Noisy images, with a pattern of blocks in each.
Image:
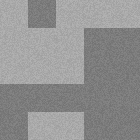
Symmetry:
no symmetry
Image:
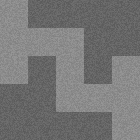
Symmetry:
the same after a half turn
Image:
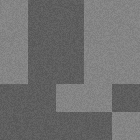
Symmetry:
no symmetry
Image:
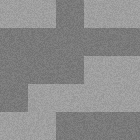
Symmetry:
no symmetry
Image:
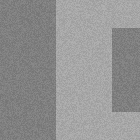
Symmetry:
top and bottom mirror each other
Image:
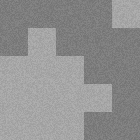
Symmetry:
mirrored about the diagonal from the bottom left
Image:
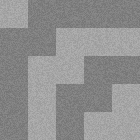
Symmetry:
mirrored about the diagonal from the top left
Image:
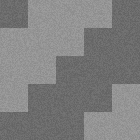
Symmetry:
mirrored about the diagonal from the top left
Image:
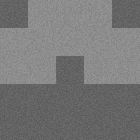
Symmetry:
left and right mirror each other
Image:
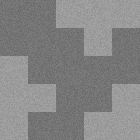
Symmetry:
mirrored about the diagonal from the top left
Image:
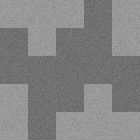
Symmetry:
the same after a half turn
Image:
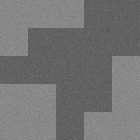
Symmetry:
mirrored about the diagonal from the bottom left
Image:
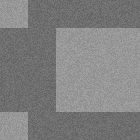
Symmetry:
top and bottom mirror each other
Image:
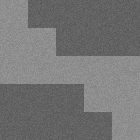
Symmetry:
the same after a half turn
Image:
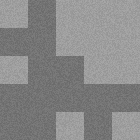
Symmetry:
mirrored about the diagonal from the bottom left
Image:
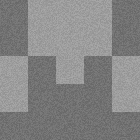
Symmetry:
left and right mirror each other
